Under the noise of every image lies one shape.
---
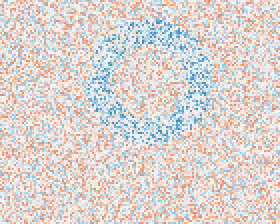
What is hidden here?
blue ring
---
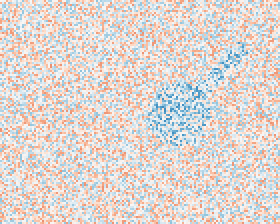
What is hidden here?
blue lollipop
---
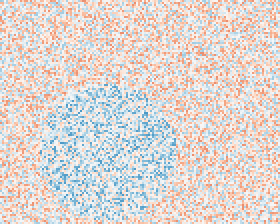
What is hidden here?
blue disc
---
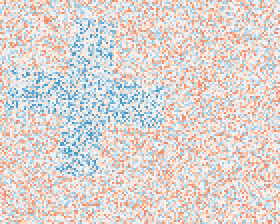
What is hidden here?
blue cross
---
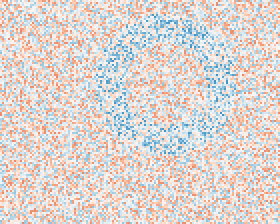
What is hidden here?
blue ring
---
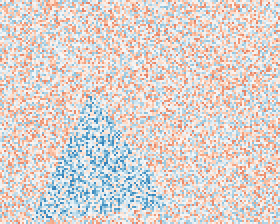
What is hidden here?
blue triangle
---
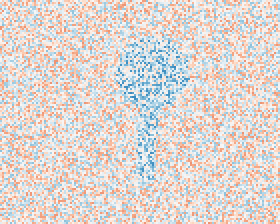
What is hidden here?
blue lollipop
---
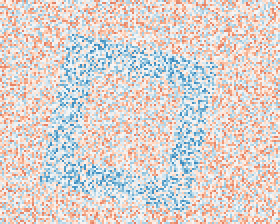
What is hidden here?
blue square frame
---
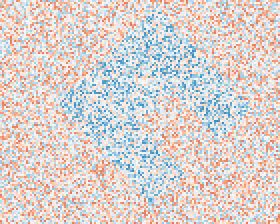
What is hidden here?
blue square with a notch
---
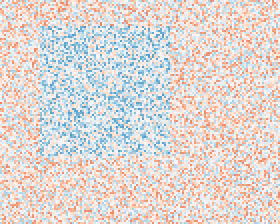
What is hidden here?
blue square
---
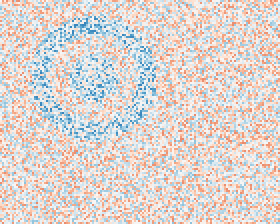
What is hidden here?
blue bullseye
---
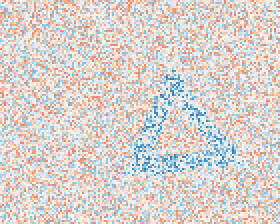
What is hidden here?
blue triangle frame
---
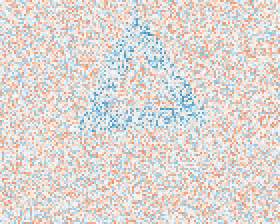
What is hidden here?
blue triangle frame
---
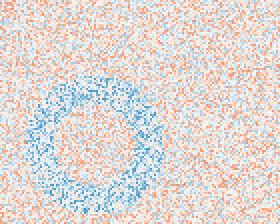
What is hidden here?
blue ring
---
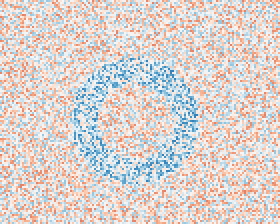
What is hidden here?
blue ring
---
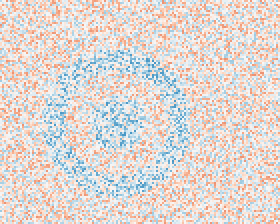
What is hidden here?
blue bullseye
